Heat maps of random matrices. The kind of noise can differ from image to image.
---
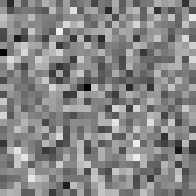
independent entries
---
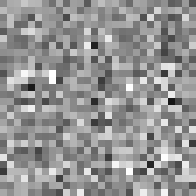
low rank plus noise
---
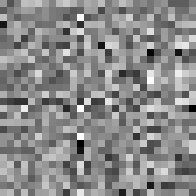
low rank plus noise
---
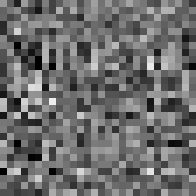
low rank plus noise
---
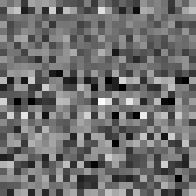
rows of uneven size
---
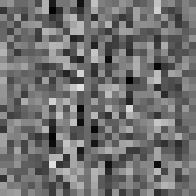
columns of uneven size
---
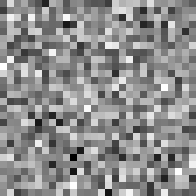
independent entries
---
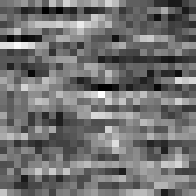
streaked along the rows
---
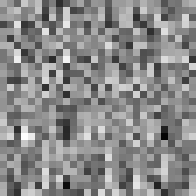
low rank plus noise
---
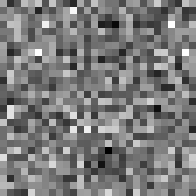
low rank plus noise
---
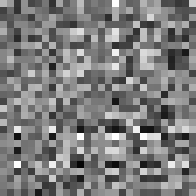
low rank plus noise
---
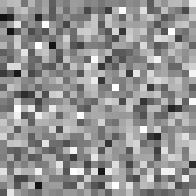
independent entries
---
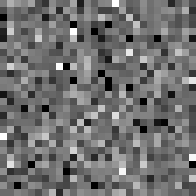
heavy tails
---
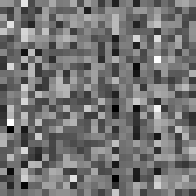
columns of uneven size
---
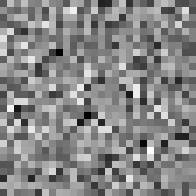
independent entries
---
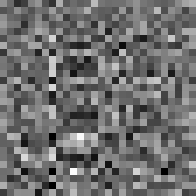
low rank plus noise
